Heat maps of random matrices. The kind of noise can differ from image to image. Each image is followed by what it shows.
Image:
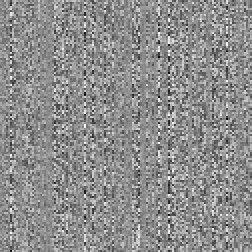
columns of uneven size
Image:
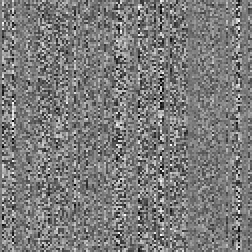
columns of uneven size
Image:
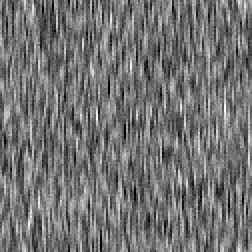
streaked along the columns
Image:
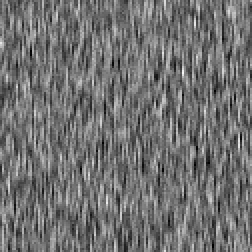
streaked along the columns
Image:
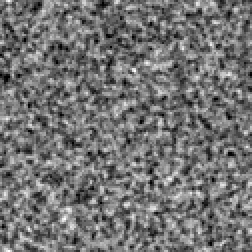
blotchy
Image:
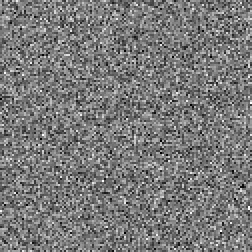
independent entries
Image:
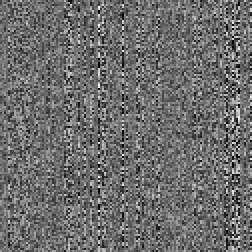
columns of uneven size
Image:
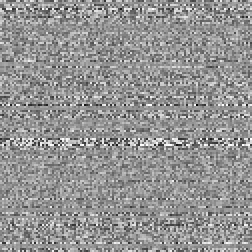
rows of uneven size
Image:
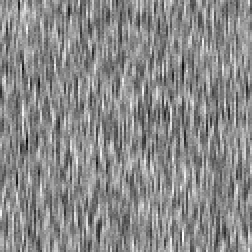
streaked along the columns
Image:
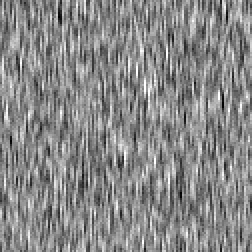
streaked along the columns
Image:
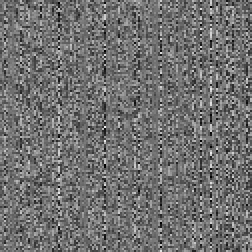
columns of uneven size
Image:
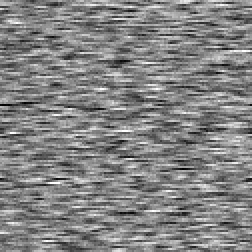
streaked along the rows
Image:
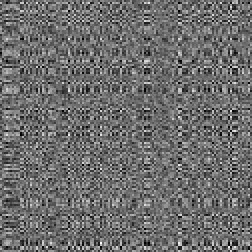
low rank plus noise
